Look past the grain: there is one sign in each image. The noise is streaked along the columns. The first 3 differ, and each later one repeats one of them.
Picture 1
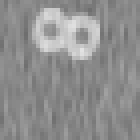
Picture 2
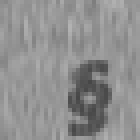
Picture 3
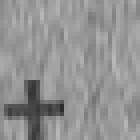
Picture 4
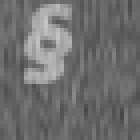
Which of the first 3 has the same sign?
2
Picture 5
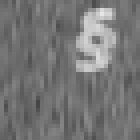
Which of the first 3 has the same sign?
2
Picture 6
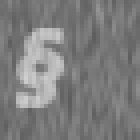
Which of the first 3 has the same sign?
2
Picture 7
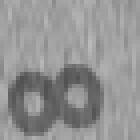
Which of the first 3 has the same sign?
1
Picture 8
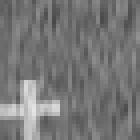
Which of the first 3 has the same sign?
3
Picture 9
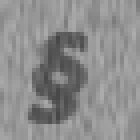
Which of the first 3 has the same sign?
2
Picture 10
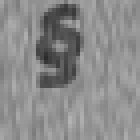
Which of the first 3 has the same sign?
2
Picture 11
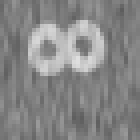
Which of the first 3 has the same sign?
1
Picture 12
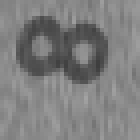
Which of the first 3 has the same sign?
1
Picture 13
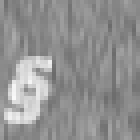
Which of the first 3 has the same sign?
2
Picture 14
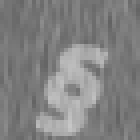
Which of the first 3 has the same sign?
2
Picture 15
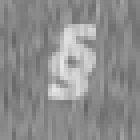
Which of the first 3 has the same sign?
2
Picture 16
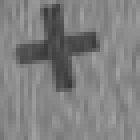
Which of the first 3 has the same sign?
3
